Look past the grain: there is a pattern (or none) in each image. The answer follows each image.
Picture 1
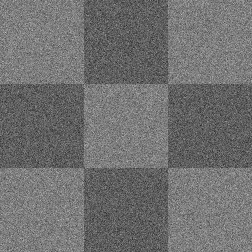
a checkerboard
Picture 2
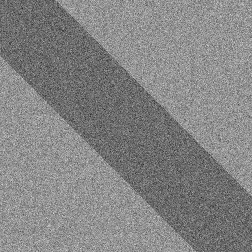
a diagonal band
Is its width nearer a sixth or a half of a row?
a half
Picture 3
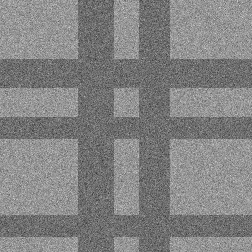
bands of rows crossing bands of columns
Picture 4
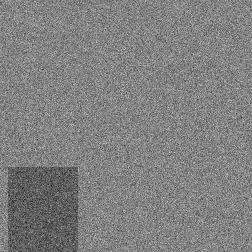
one block
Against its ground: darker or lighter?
darker
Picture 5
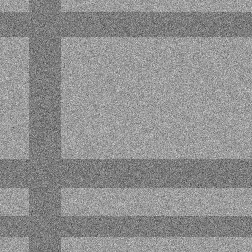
bands of rows crossing bands of columns
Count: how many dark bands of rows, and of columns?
3 and 1
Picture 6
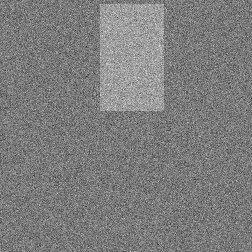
one block
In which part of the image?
top middle
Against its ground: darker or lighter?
lighter
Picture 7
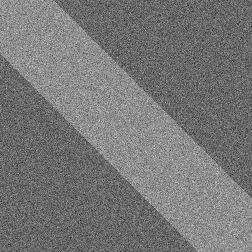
a diagonal band
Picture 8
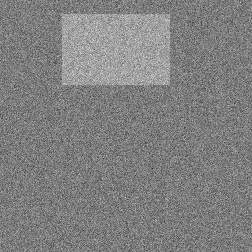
one block
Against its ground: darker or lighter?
lighter
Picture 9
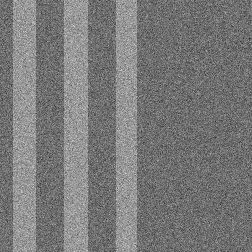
bands of columns
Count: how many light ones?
3
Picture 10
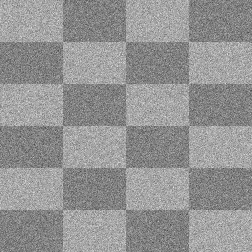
a checkerboard
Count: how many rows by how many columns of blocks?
6 by 4
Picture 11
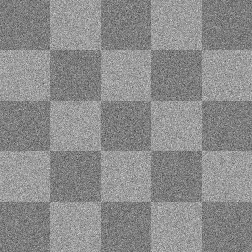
a checkerboard
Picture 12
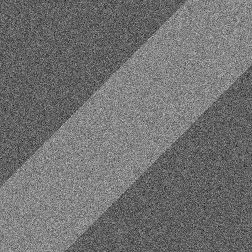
a diagonal band
